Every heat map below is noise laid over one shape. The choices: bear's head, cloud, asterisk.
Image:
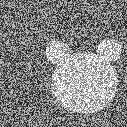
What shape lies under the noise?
bear's head
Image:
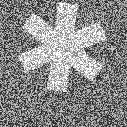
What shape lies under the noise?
asterisk
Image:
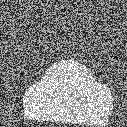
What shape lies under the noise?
cloud
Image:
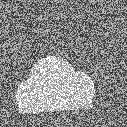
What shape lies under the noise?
cloud
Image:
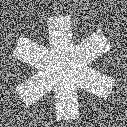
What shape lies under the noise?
asterisk
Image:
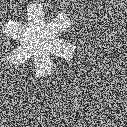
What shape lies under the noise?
asterisk
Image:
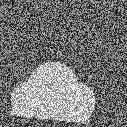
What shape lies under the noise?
cloud
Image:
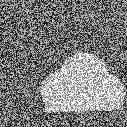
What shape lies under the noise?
cloud
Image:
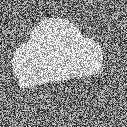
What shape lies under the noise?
cloud
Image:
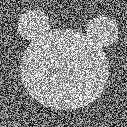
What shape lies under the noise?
bear's head
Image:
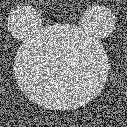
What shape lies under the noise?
bear's head
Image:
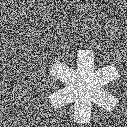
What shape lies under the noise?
asterisk
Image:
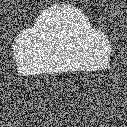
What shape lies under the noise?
cloud
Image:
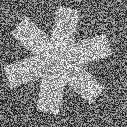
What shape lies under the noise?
asterisk
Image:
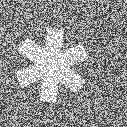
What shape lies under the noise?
asterisk
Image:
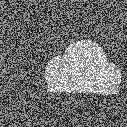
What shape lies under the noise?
cloud
